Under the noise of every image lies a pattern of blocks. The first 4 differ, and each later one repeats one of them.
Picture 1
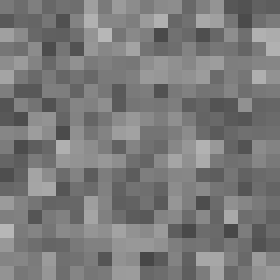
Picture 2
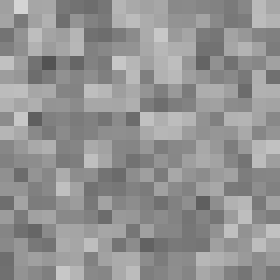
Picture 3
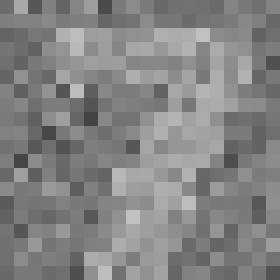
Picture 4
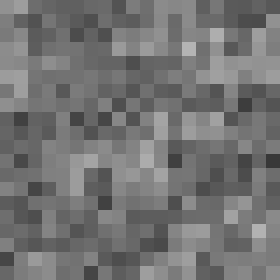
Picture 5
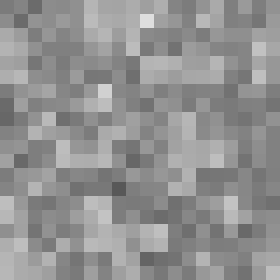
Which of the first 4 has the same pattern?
1
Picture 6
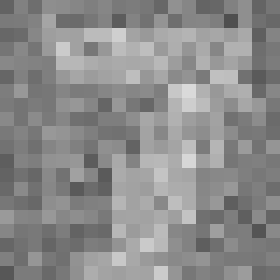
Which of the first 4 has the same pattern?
3
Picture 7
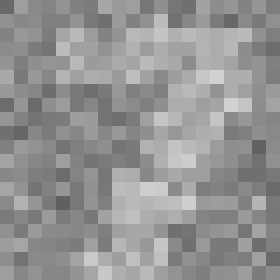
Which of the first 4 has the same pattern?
3
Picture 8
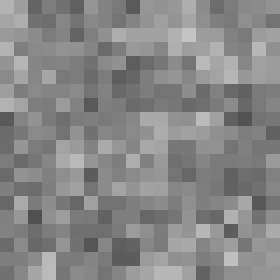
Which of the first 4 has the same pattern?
4
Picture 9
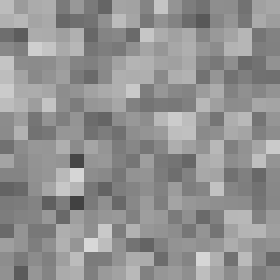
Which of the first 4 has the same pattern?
2
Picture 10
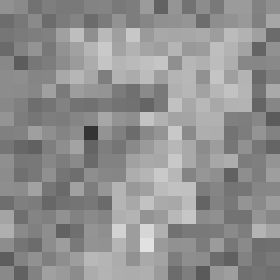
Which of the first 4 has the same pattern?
3
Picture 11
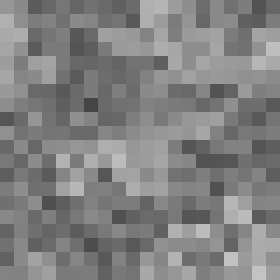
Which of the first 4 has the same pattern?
4
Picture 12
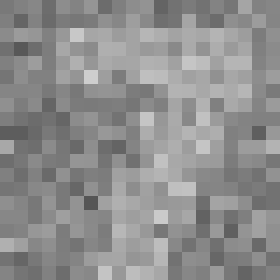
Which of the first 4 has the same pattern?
3
